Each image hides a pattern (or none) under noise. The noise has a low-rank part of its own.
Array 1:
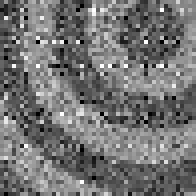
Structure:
rings round one point
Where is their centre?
top right
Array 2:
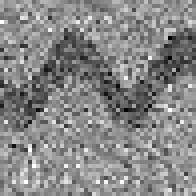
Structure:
a wavy band
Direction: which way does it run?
left to right
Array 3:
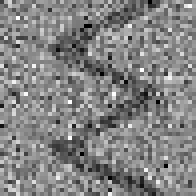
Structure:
a wavy band
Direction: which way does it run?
top to bottom
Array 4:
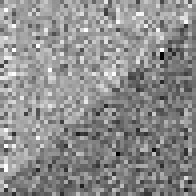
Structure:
a sharp edge
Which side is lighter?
top left
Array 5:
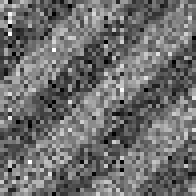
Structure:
diagonal stripes
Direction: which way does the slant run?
bottom left to top right
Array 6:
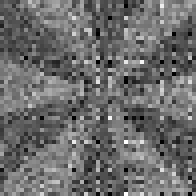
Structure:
spokes from one point
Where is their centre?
centre
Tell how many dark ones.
6
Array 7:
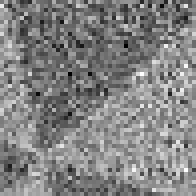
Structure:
spokes from one point
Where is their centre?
bottom left
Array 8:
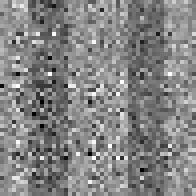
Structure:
vertical stripes
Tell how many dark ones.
2
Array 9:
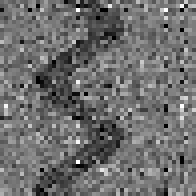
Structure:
a wavy band
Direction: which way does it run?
top to bottom
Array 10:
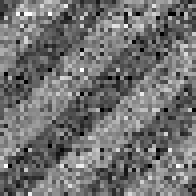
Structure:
diagonal stripes
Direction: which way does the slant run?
bottom left to top right
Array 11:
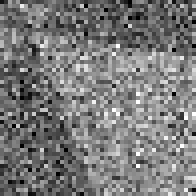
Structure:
spokes from one point
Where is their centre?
top left
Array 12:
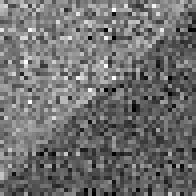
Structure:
a sharp edge
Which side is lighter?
top left
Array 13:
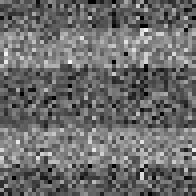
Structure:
horizontal stripes
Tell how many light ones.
2
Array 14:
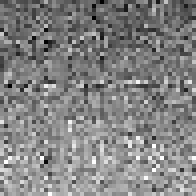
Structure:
a smooth slope
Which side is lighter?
bottom
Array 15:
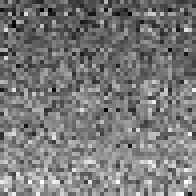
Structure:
a smooth slope
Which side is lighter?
bottom
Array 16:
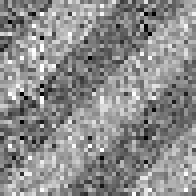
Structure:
diagonal stripes
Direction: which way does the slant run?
bottom left to top right
